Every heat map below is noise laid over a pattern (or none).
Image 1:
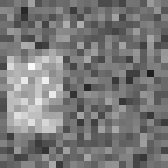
one block
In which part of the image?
middle left
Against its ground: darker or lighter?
lighter
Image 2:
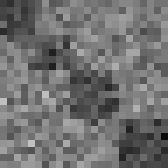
blocks along the diagonal
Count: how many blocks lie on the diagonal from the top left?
4
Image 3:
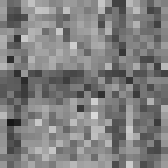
bands of rows crossing bands of columns
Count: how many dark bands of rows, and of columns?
1 and 3
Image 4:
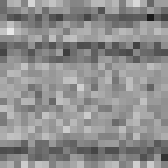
bands of rows
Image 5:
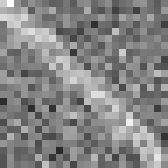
a diagonal band
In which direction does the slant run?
top left to bottom right
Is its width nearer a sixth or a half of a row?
a sixth
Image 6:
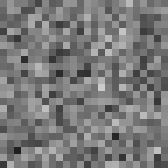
only noise
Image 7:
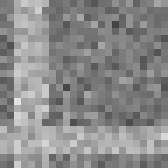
bands of rows crossing bands of columns
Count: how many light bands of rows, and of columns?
1 and 1
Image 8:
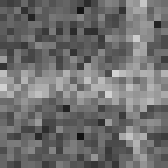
bands of rows crossing bands of columns
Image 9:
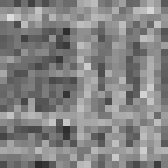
bands of rows crossing bands of columns
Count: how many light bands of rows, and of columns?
3 and 3
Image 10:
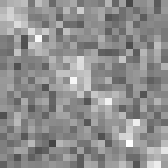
blocks along the diagonal
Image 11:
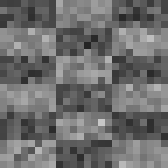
a checkerboard
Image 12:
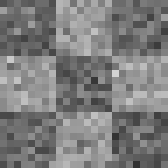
a checkerboard
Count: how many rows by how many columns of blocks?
3 by 3
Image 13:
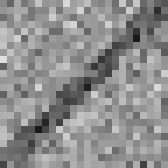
a diagonal band
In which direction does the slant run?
bottom left to top right
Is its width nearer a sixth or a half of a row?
a sixth
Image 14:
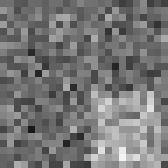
one block
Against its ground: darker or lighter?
lighter
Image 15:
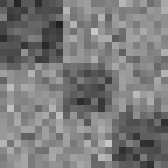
blocks along the diagonal
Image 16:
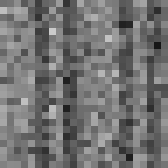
bands of columns
